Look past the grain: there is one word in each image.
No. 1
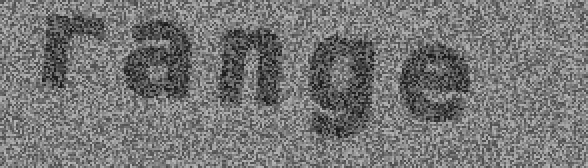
range
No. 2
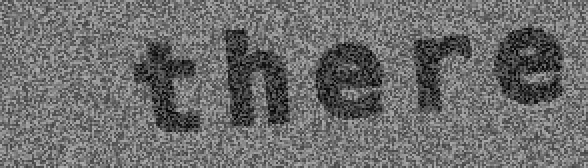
there
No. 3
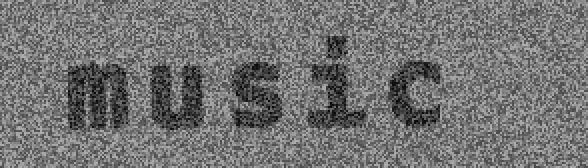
music
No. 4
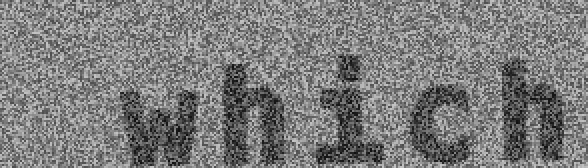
which
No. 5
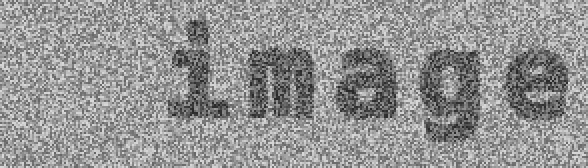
image
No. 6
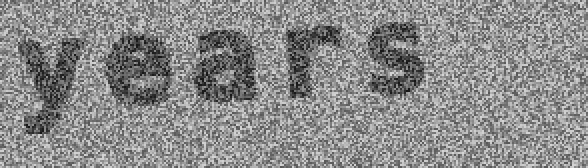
years
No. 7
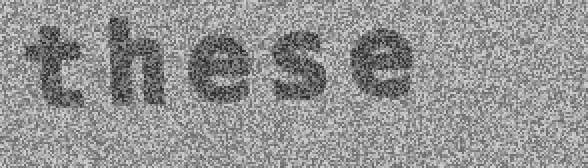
these
